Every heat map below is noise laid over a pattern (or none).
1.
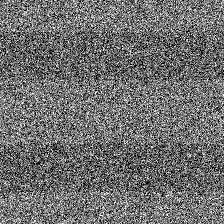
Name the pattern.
horizontal stripes
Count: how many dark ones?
2
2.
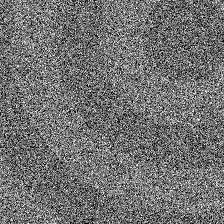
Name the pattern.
rings round one point
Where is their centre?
top right
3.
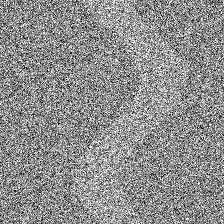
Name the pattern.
a wavy band
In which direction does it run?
top to bottom
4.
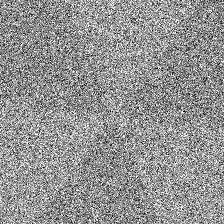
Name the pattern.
spokes from one point
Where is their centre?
centre
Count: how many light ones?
3
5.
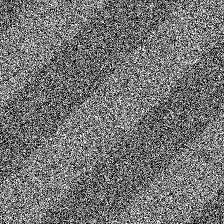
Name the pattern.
diagonal stripes
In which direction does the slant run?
bottom left to top right
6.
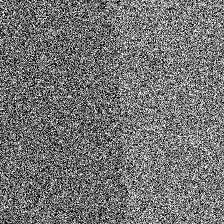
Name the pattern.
a sharp edge
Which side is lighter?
right
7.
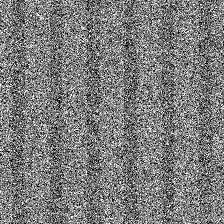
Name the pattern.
vertical stripes
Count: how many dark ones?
6
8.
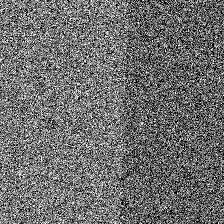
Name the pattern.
a sharp edge
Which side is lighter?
left
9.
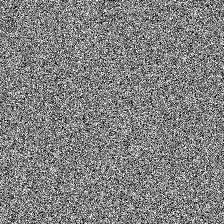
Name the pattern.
only noise
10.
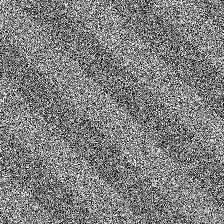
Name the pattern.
diagonal stripes
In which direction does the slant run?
top left to bottom right
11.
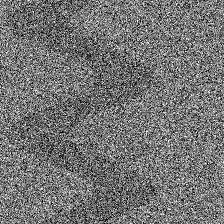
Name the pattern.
a wavy band
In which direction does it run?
top to bottom
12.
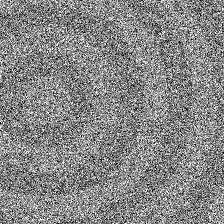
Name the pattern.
rings round one point
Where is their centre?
middle left
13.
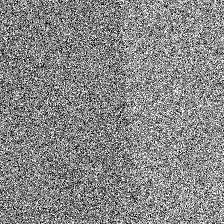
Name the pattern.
a sharp edge
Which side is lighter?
right
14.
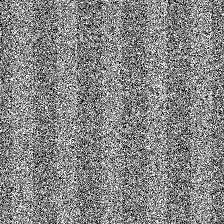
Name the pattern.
vertical stripes
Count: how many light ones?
5
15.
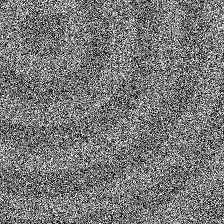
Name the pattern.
rings round one point
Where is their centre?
top left
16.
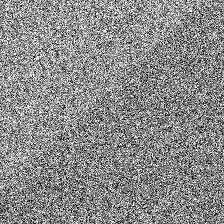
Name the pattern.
a sharp edge
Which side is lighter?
top left
